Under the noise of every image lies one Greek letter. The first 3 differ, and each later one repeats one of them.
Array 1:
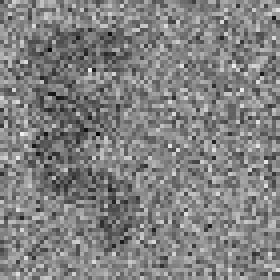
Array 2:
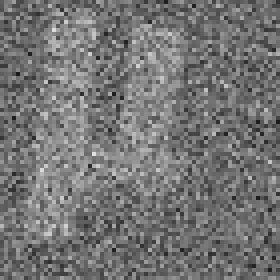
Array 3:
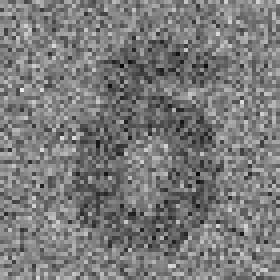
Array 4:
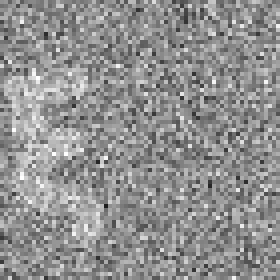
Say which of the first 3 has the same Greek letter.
1
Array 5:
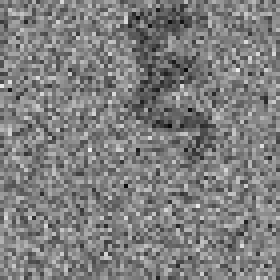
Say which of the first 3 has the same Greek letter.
1
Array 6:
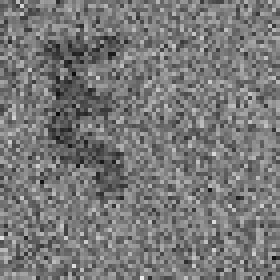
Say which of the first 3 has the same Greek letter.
1
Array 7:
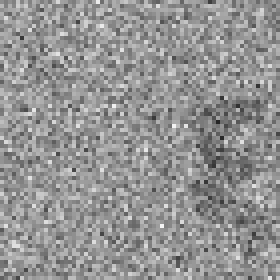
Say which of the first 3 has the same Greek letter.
1
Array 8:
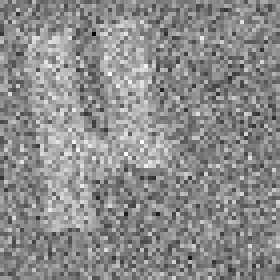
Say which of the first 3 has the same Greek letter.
2
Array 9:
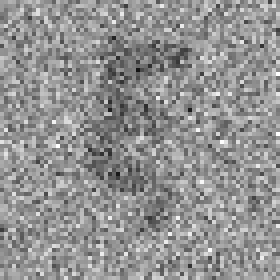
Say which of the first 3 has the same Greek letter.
1
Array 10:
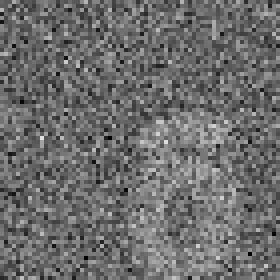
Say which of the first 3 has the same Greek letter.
3
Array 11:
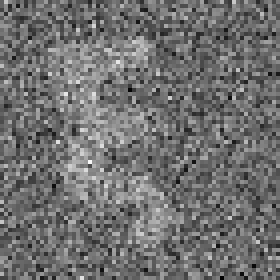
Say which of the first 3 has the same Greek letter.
1
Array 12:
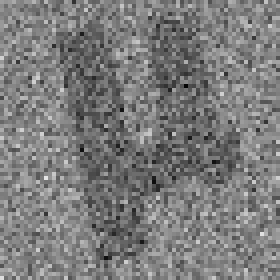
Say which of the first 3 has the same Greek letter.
2
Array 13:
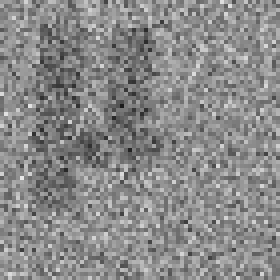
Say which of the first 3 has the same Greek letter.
2
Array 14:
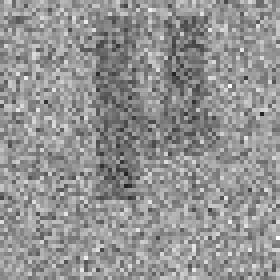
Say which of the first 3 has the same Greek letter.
2
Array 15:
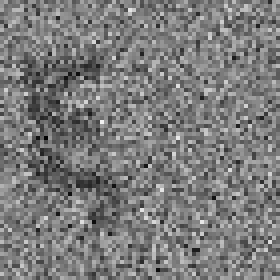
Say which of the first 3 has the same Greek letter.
1
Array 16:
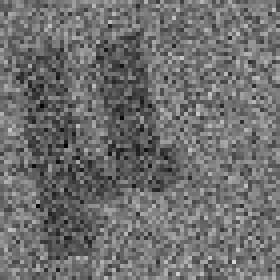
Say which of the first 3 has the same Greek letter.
2
